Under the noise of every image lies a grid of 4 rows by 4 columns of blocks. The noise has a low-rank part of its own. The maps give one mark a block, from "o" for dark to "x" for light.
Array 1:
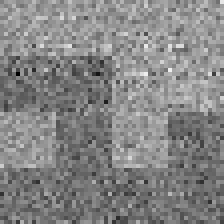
xxxx
ooxx
xoxo
oooo
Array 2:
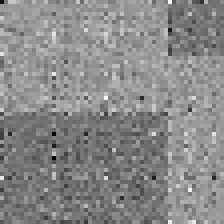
xxxo
xxxx
ooox
ooox
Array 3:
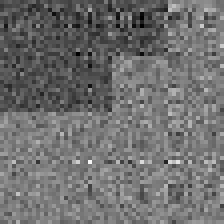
ooox
ooxx
xxxx
xxxx
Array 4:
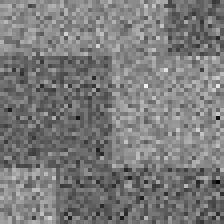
xxxo
ooxx
ooxx
xooo
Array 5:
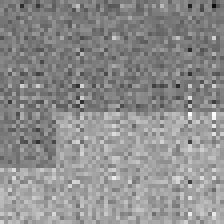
oooo
oooo
oxxx
xxxx
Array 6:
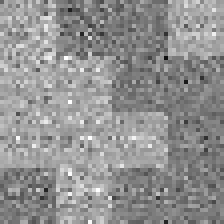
xoox
xxoo
xxxo
oxoo
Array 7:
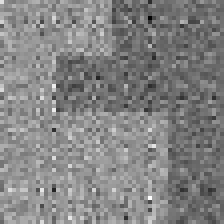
xxoo
xooo
xxxo
xxxo
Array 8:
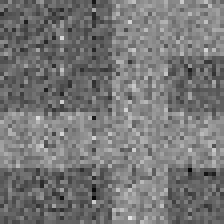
ooxx
ooxo
xxxx
ooxo
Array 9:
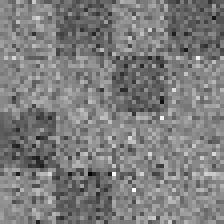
xoxo
xxox
oxxx
xoxx
